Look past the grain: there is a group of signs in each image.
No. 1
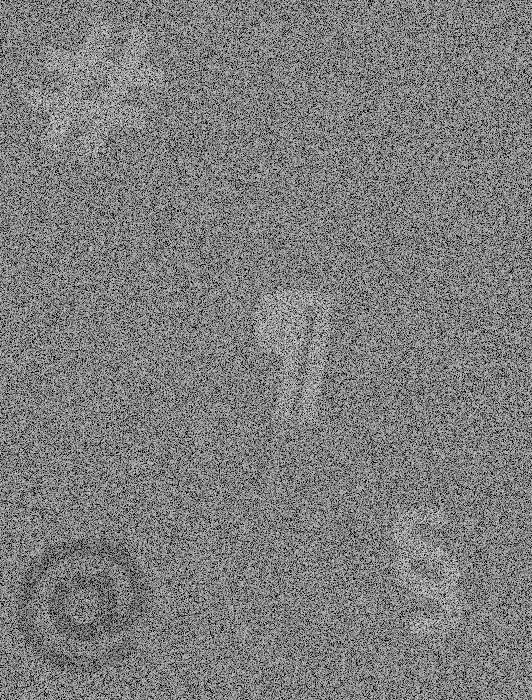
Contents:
top left: light hash sign; centre: light pilcrow; bottom left: dark at sign; bottom right: light section sign
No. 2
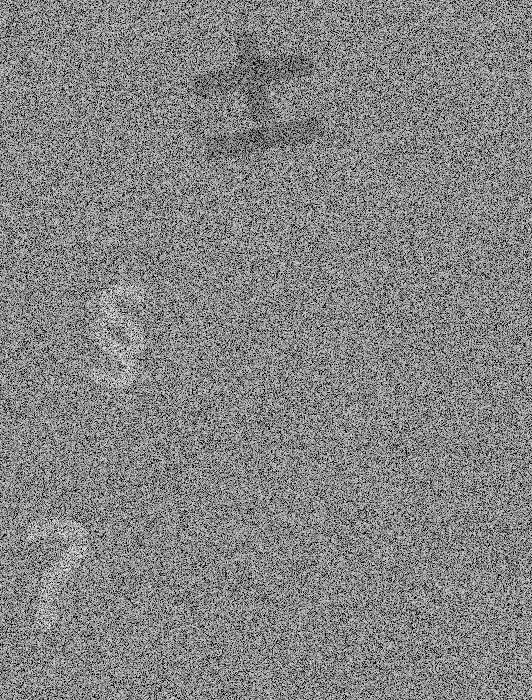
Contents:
top middle: dark plus-minus sign; middle left: light section sign; bottom left: light question mark
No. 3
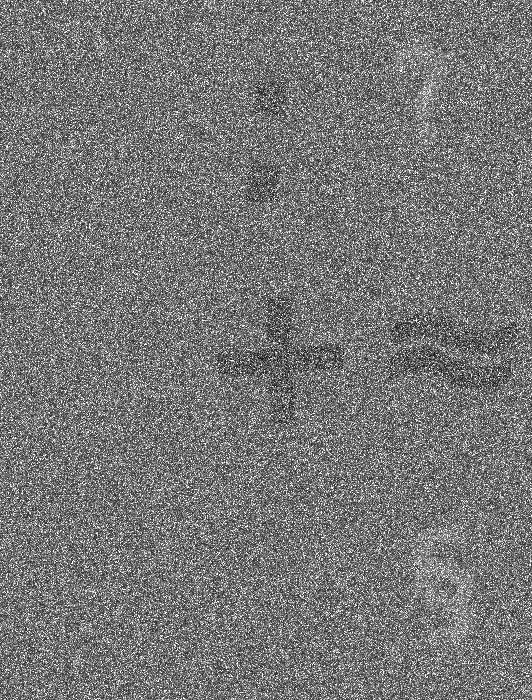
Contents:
top middle: dark colon; top right: light question mark; centre: dark plus sign; middle right: dark approximately sign; bottom right: light section sign
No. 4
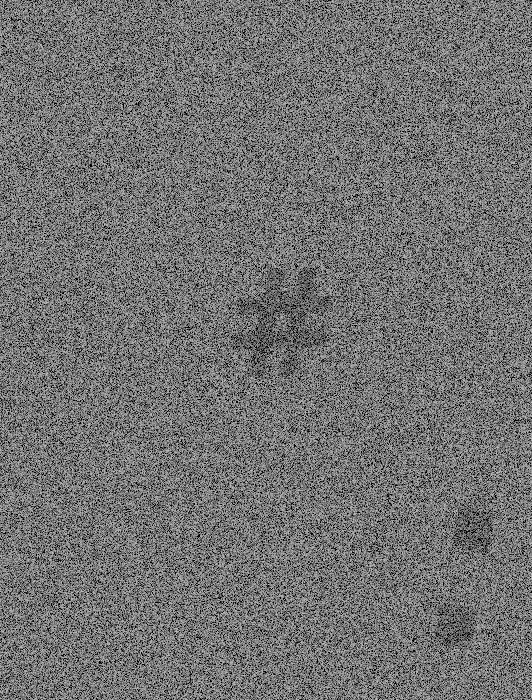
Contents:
centre: dark hash sign; bottom right: dark colon
